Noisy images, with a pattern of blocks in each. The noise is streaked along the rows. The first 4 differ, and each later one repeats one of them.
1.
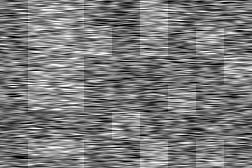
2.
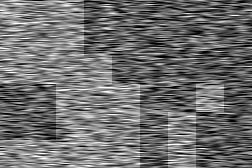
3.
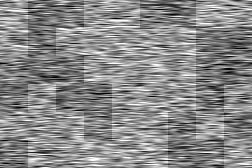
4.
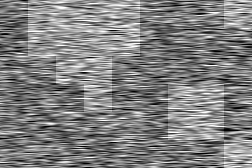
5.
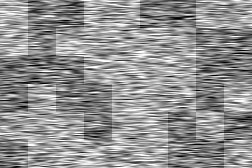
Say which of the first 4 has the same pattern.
3
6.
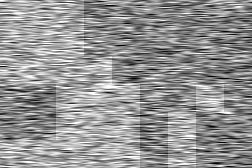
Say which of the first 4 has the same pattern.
2
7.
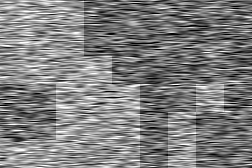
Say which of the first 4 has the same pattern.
2
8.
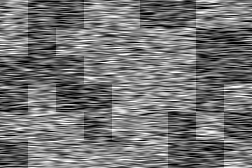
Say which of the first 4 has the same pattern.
3
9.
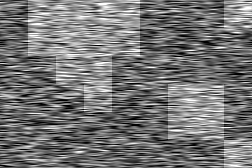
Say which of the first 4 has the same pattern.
4
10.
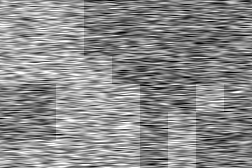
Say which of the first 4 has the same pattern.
2
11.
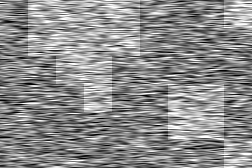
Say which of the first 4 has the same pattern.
4
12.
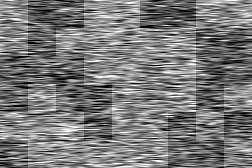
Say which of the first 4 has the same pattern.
3
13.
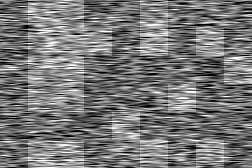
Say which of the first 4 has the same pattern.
1
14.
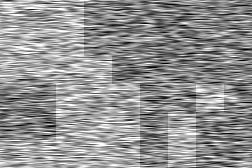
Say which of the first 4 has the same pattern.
2
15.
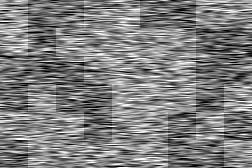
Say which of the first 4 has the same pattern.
3
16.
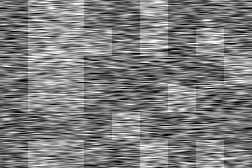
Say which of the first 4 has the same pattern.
1
